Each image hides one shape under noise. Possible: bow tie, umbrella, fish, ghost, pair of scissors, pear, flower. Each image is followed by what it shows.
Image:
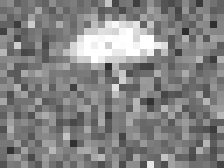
umbrella
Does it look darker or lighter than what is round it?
lighter
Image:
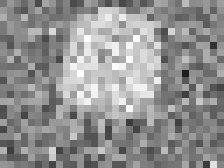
ghost
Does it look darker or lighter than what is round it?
lighter
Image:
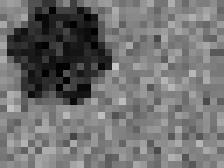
flower
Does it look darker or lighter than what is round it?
darker
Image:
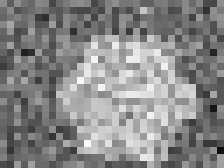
flower
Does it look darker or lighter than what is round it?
lighter
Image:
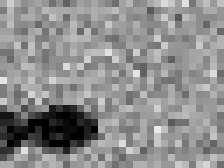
fish
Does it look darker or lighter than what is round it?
darker
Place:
bottom left
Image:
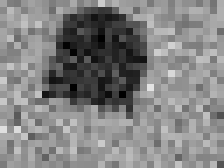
ghost
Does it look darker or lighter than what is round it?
darker
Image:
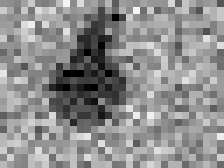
pear
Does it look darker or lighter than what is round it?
darker
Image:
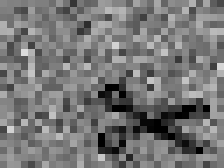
pair of scissors
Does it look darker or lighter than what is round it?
darker
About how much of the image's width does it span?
half
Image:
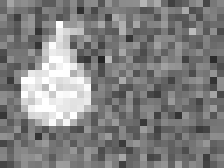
pear
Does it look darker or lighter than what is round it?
lighter
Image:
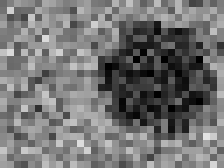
flower
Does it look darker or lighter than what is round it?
darker
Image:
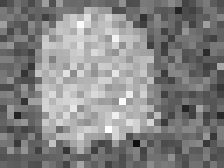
ghost
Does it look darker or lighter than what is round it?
lighter
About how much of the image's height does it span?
nearly all
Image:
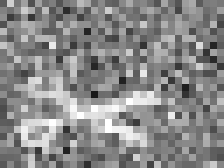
pair of scissors
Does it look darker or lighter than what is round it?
lighter
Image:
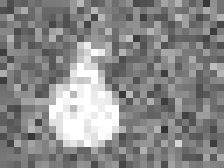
pear
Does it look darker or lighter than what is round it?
lighter
